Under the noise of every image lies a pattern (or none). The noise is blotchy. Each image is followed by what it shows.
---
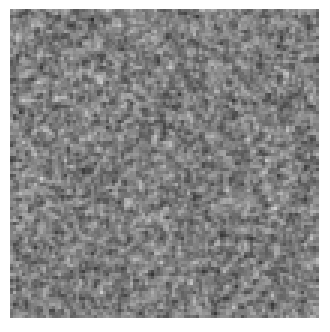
only noise
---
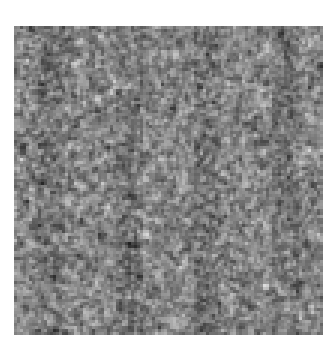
vertical stripes
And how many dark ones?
4
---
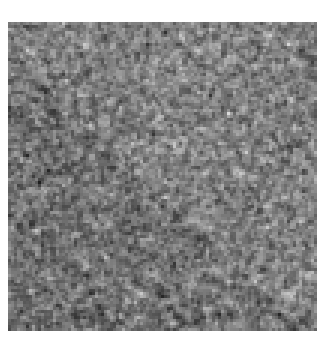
a sharp edge
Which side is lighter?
top right
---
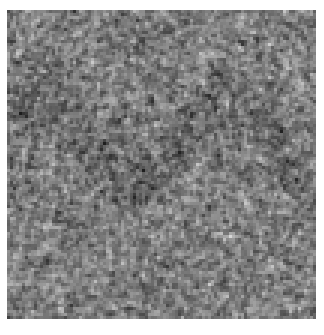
a wavy band
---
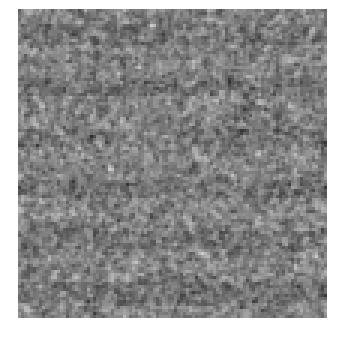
horizontal stripes
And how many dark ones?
6
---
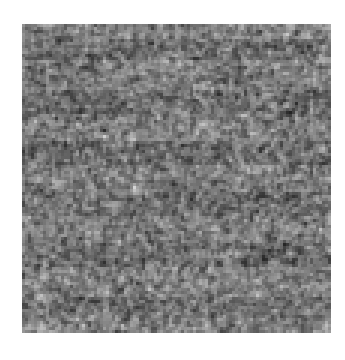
horizontal stripes
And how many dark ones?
6
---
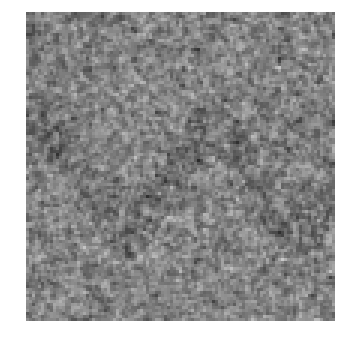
a wavy band
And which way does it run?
left to right
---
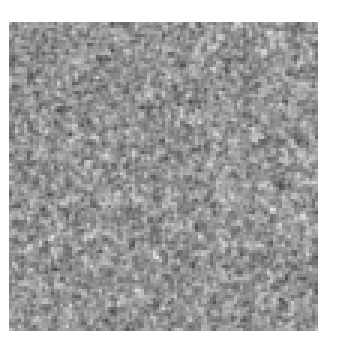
only noise
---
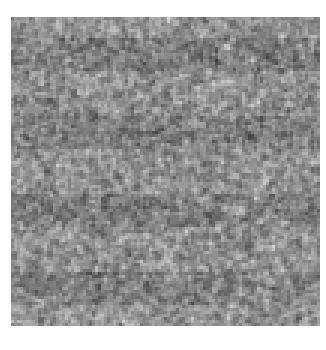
horizontal stripes
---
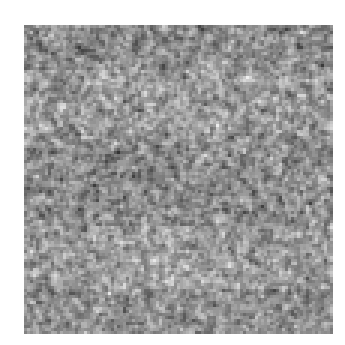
horizontal stripes
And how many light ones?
2
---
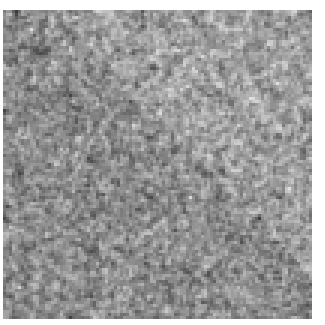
a sharp edge
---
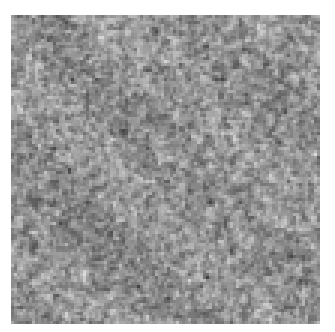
diagonal stripes
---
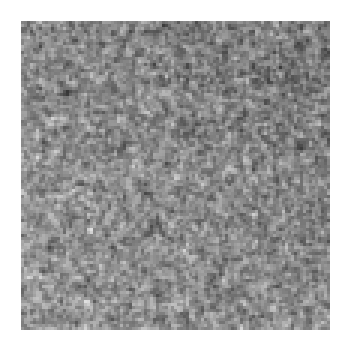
a smooth slope
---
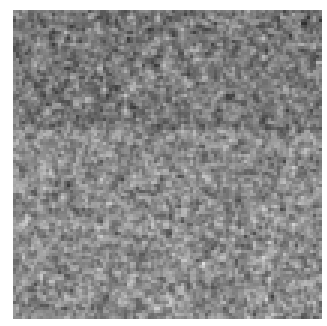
a sharp edge
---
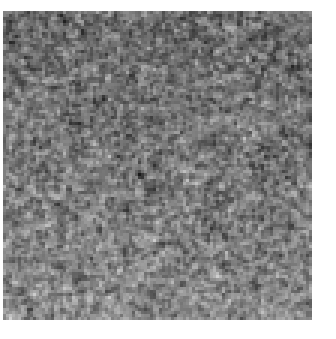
a smooth slope
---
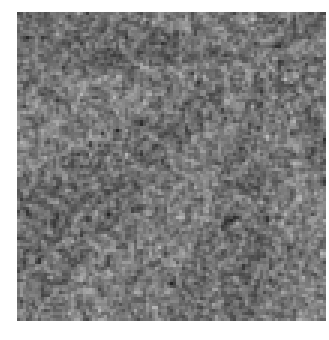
spokes from one point
